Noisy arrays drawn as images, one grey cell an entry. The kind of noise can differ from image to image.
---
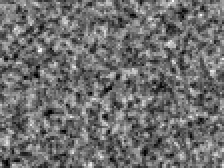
blotchy
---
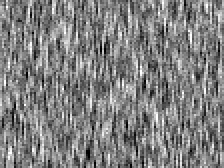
streaked along the columns
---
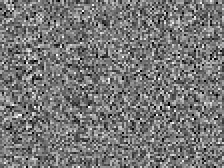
low rank plus noise
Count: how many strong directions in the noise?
five to eight
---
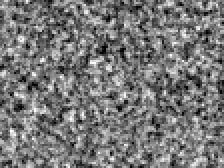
blotchy
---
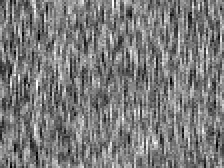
streaked along the columns
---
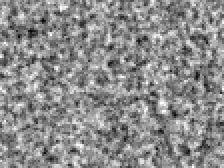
blotchy
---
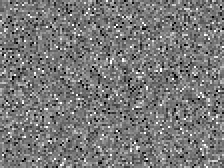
heavy tails
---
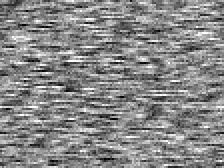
streaked along the rows
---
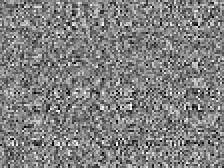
low rank plus noise
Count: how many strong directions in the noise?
two
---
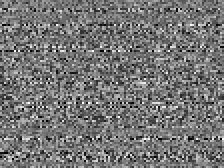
rows of uneven size
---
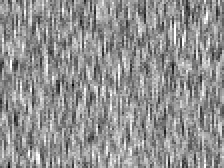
streaked along the columns
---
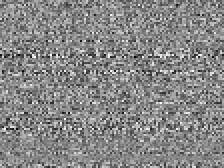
rows of uneven size
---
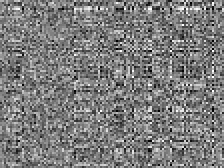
low rank plus noise
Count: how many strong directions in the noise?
one
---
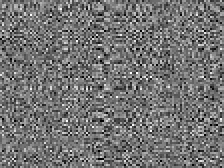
low rank plus noise
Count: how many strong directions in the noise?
one
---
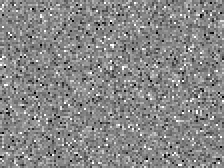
heavy tails
